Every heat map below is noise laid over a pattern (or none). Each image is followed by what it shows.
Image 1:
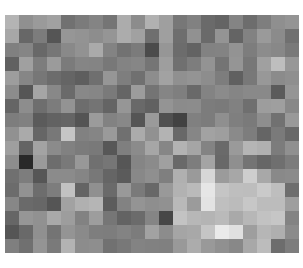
one block
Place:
bottom right
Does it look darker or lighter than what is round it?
lighter
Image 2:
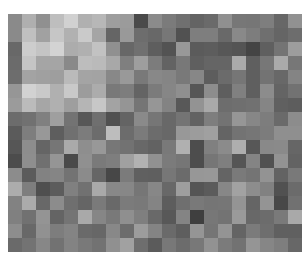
one block
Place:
top left
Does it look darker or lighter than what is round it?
lighter
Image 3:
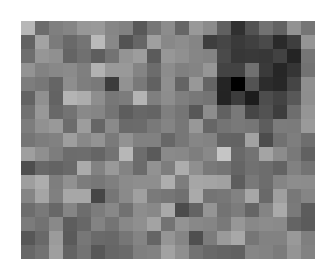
one block
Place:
top right
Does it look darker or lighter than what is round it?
darker
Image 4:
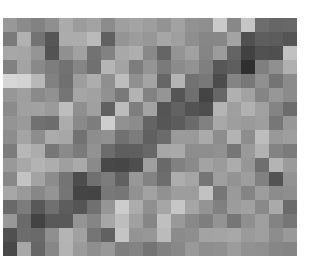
a diagonal band
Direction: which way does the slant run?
bottom left to top right
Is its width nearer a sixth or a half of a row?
a sixth
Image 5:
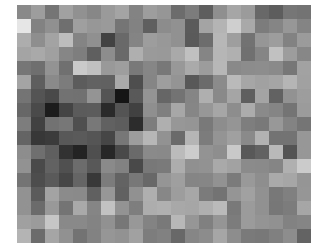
one block
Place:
middle left
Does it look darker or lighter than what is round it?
darker
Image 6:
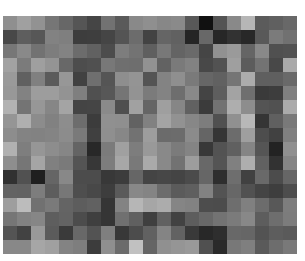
bands of rows crossing bands of columns
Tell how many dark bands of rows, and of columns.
3 and 3
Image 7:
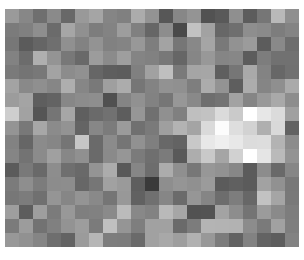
one block
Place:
middle right
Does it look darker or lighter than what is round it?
lighter
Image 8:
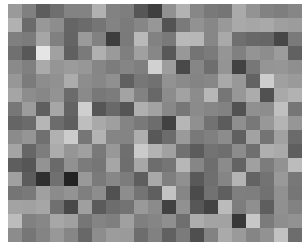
only noise
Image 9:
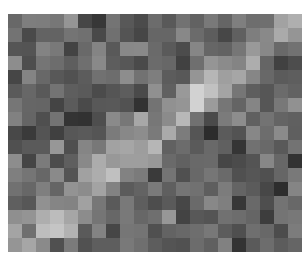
a diagonal band
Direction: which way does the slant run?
bottom left to top right
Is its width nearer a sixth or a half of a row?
a sixth
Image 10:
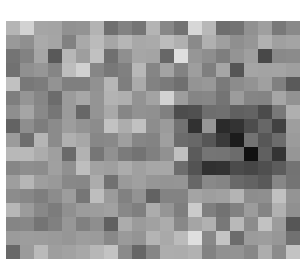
one block
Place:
middle right
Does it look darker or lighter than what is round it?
darker
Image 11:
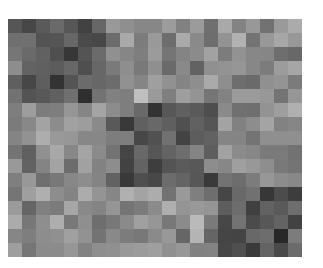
blocks along the diagonal
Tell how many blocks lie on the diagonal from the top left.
3
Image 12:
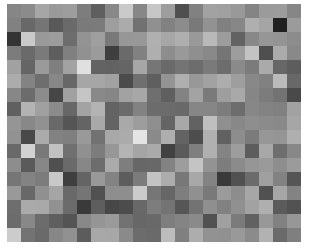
only noise
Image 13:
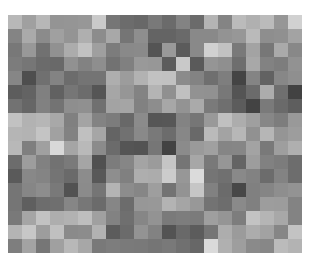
a checkerboard
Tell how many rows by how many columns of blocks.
5 by 3
